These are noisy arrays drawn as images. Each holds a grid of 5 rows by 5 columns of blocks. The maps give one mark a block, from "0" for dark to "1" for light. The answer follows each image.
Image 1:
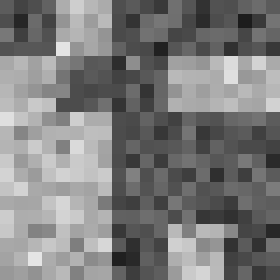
0 1 0 0 0
1 0 0 1 1
1 1 0 0 0
1 1 0 0 0
1 1 0 1 0
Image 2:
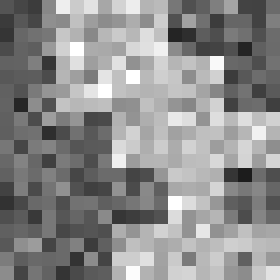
0 1 1 0 0
0 1 1 1 0
0 0 1 1 1
0 0 0 1 0
0 0 1 1 1
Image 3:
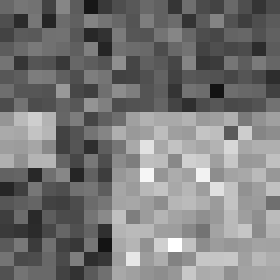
0 0 0 0 0
0 0 0 0 0
1 0 1 1 1
0 0 1 1 1
0 0 1 1 1
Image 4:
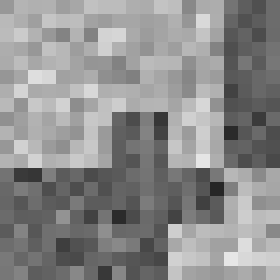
1 1 1 1 0
1 1 1 1 0
1 1 0 1 0
0 0 0 0 1
0 0 0 1 1
